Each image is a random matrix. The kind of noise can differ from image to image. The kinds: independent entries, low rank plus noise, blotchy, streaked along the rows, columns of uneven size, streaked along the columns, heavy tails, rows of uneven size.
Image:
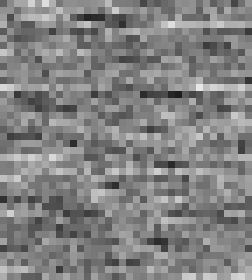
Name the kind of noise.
streaked along the rows
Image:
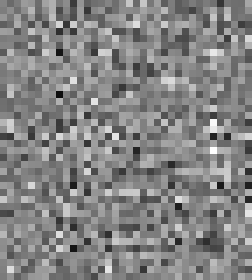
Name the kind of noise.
low rank plus noise
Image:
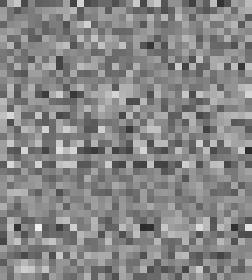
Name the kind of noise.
rows of uneven size
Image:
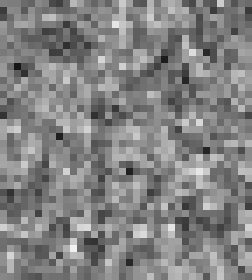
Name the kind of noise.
blotchy
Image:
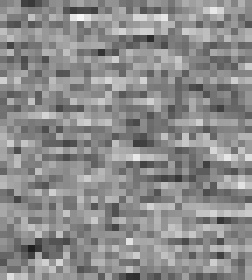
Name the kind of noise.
streaked along the rows
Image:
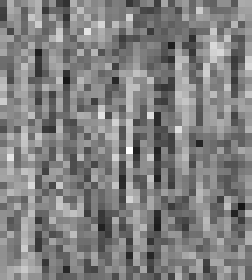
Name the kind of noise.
streaked along the columns
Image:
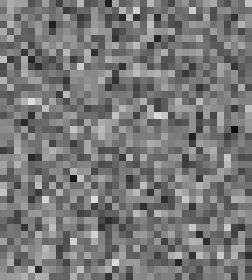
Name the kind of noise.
independent entries
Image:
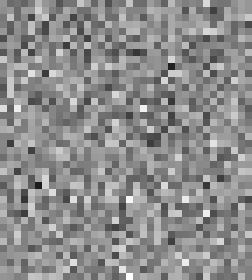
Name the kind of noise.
low rank plus noise
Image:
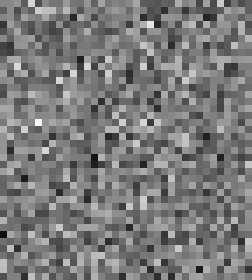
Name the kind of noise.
independent entries
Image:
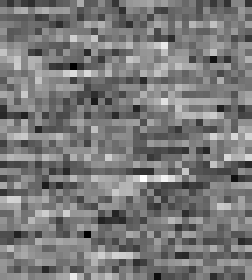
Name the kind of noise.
streaked along the rows
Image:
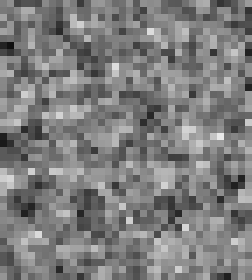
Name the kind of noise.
blotchy
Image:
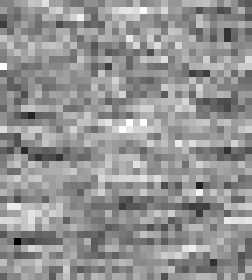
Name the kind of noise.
streaked along the rows
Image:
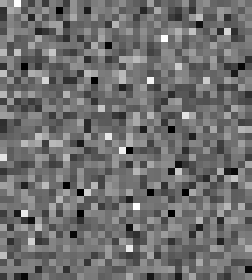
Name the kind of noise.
heavy tails
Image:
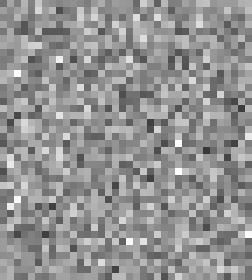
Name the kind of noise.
independent entries
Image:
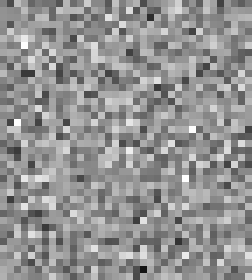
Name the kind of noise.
independent entries
